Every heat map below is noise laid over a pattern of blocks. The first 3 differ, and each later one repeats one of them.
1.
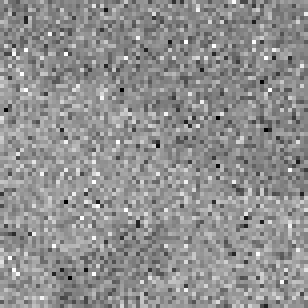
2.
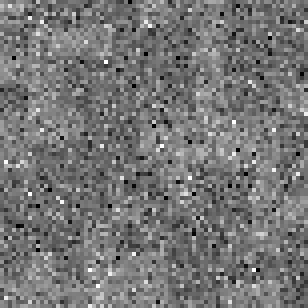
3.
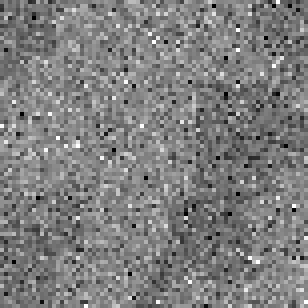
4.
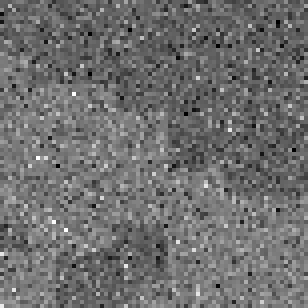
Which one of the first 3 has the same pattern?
1
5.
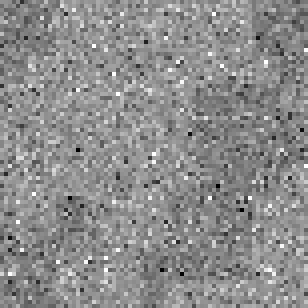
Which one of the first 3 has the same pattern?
3
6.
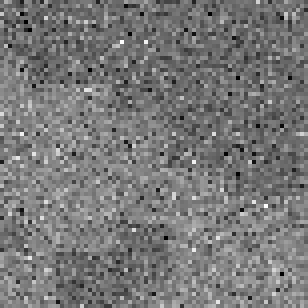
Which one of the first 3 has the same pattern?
1
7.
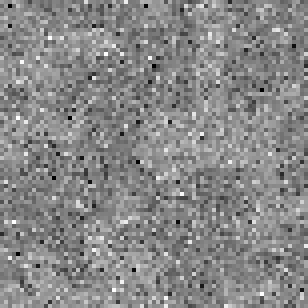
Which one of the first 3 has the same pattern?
2
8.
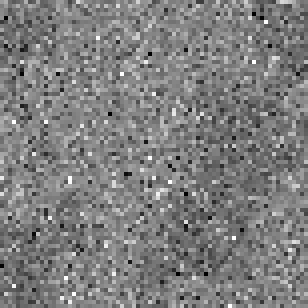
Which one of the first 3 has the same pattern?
3
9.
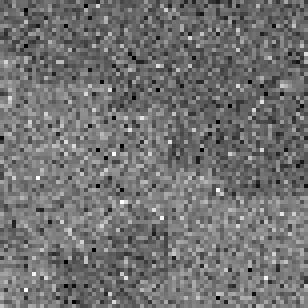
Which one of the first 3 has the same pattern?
1
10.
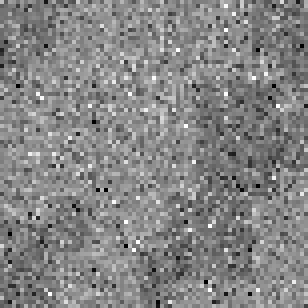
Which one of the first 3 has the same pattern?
3
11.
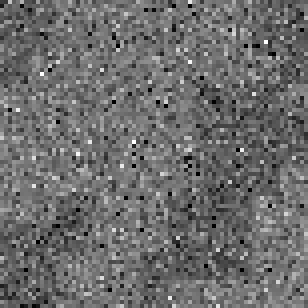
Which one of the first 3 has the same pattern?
3
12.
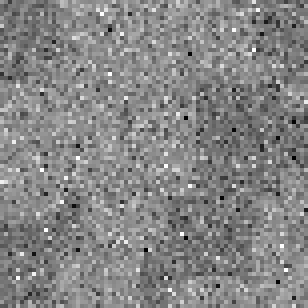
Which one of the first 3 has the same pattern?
3
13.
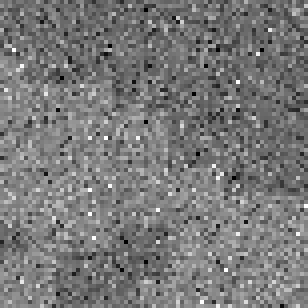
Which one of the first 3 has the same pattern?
1
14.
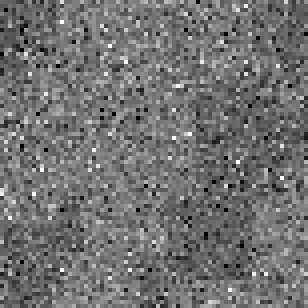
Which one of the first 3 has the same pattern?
3
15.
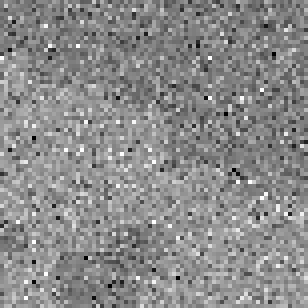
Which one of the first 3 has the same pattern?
1
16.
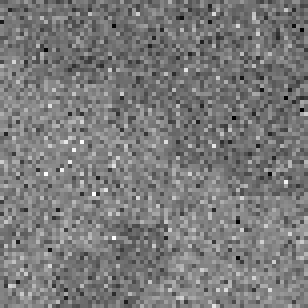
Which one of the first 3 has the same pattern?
1
